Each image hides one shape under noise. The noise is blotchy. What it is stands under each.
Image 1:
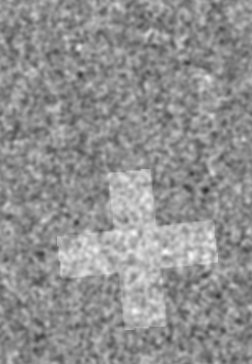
cross
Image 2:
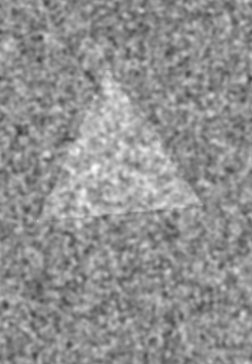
triangle
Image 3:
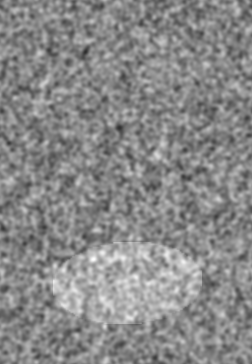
ellipse
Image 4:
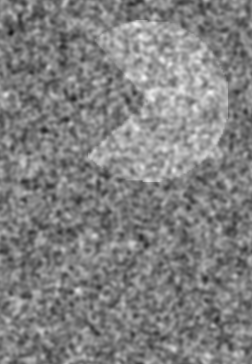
disc with a wedge cut out
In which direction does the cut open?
left
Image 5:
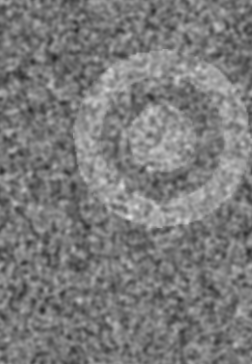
bullseye
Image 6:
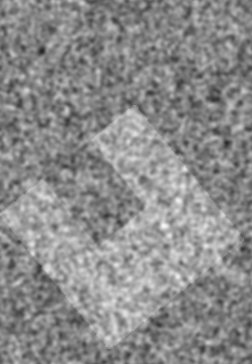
square with a notch
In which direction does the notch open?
up and left
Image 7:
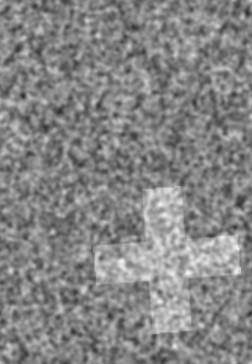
cross
